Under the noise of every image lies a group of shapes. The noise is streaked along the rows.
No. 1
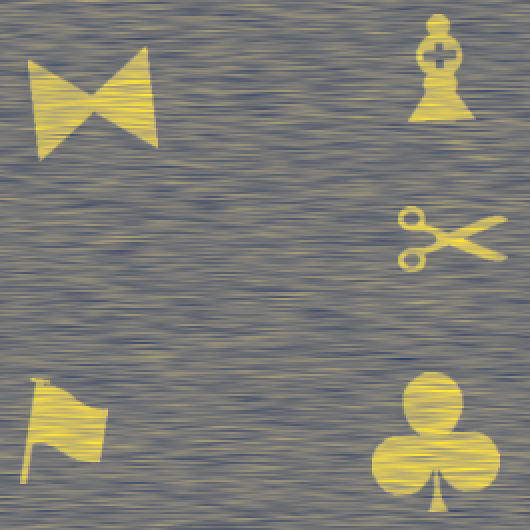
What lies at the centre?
nothing
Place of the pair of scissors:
middle right
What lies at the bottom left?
flag
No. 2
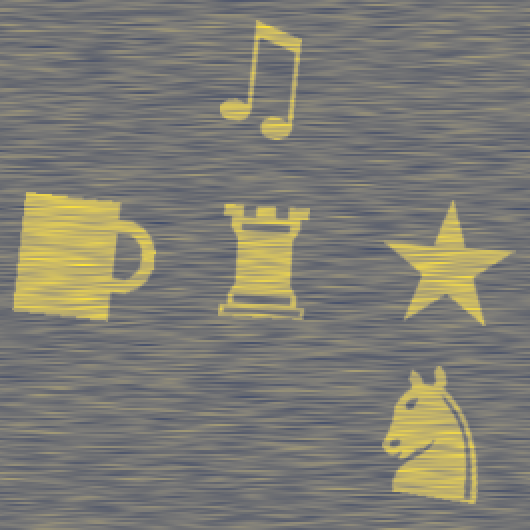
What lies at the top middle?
pair of musical notes
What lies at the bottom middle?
nothing
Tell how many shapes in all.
5
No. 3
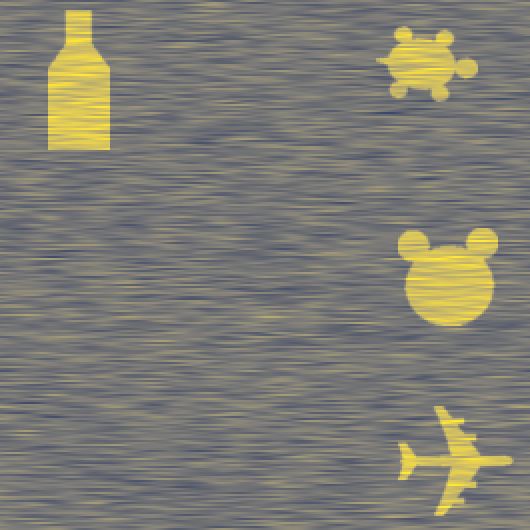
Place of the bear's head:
middle right
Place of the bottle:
top left
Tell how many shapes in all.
4
